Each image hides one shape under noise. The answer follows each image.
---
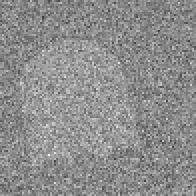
ghost
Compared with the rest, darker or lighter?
lighter
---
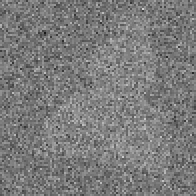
chess pawn
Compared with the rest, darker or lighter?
lighter
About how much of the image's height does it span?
nearly all
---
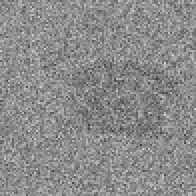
telephone
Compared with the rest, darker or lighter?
darker
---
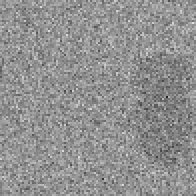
footprint
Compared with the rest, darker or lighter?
darker
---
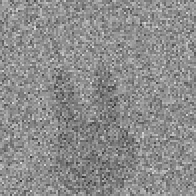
rabbit's head
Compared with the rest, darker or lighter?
darker
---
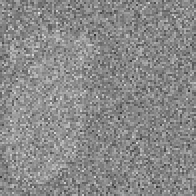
footprint
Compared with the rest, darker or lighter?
lighter
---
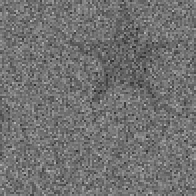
star
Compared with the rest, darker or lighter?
darker
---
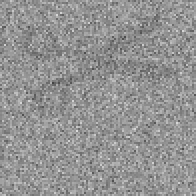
pair of scissors
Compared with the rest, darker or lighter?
darker
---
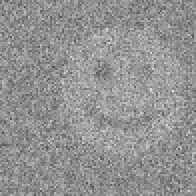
smiling face
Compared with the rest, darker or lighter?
lighter
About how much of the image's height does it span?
two thirds
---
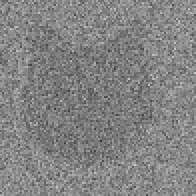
cat's head
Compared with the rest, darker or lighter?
darker
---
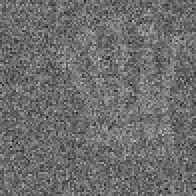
chess queen
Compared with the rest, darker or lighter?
lighter
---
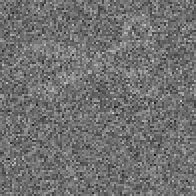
pair of scissors
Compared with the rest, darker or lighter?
lighter
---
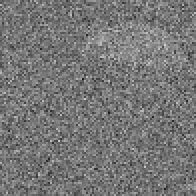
umbrella
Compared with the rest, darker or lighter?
lighter
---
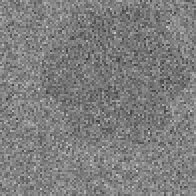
flower
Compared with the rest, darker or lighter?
darker
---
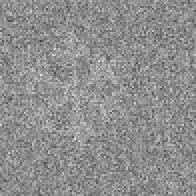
snowflake
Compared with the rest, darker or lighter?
lighter
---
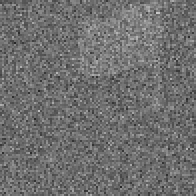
flag
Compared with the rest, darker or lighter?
lighter
